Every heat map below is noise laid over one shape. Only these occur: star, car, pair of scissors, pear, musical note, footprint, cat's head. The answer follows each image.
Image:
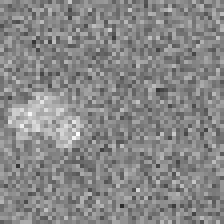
car
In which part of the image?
middle left
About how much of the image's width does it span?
a third
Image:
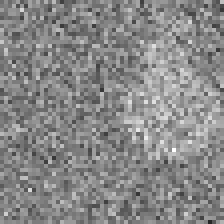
pear
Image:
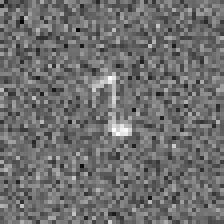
musical note
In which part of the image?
centre
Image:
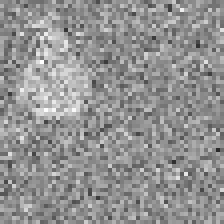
pear
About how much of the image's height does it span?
half
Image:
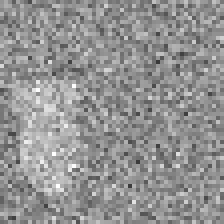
footprint
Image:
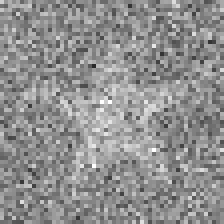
star
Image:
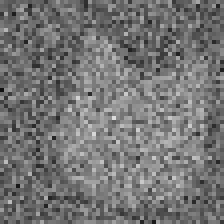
cat's head
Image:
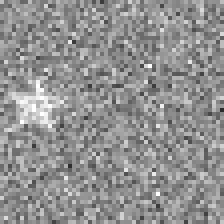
star
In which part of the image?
middle left
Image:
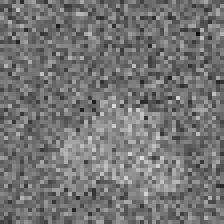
car
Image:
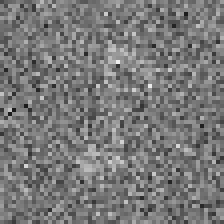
musical note
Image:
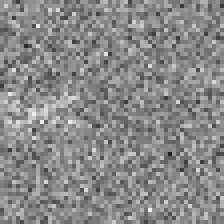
pair of scissors
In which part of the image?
middle left
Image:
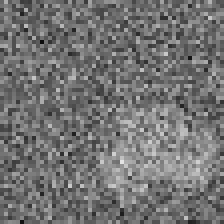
car
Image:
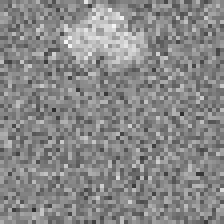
car
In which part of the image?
top middle
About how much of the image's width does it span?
a third
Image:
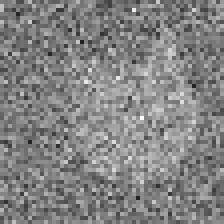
cat's head
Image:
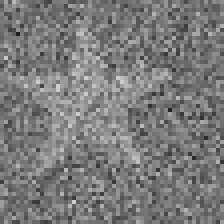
star
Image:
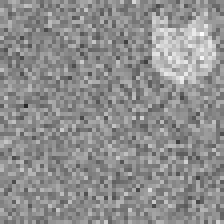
cat's head
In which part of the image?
top right
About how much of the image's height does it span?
a third
